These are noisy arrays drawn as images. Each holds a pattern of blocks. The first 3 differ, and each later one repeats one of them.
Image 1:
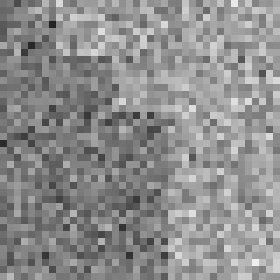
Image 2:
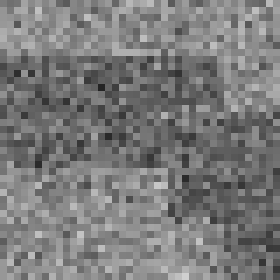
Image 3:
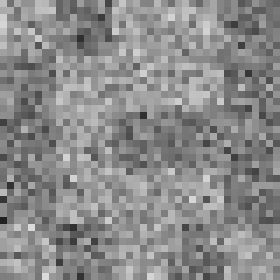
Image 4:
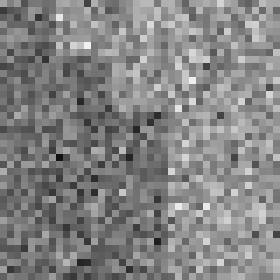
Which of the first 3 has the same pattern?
1
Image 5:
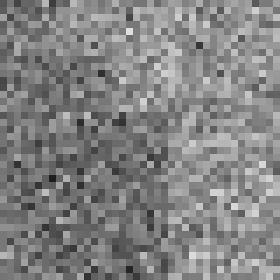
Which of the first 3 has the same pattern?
1
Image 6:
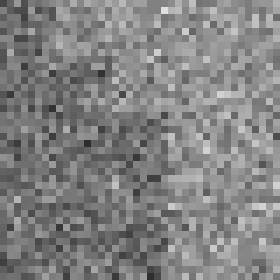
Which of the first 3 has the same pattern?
1
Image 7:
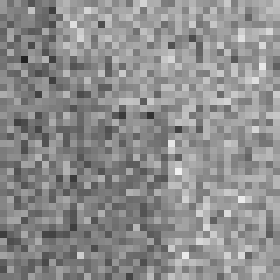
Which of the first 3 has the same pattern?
1
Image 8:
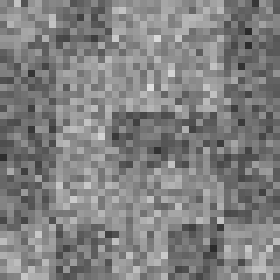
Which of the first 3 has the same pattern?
3
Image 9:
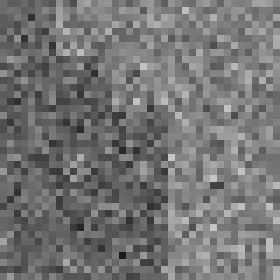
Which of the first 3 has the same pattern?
1
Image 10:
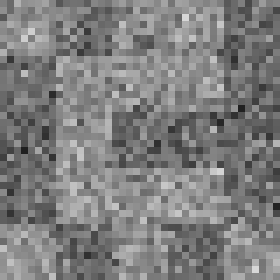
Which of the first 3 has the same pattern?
3
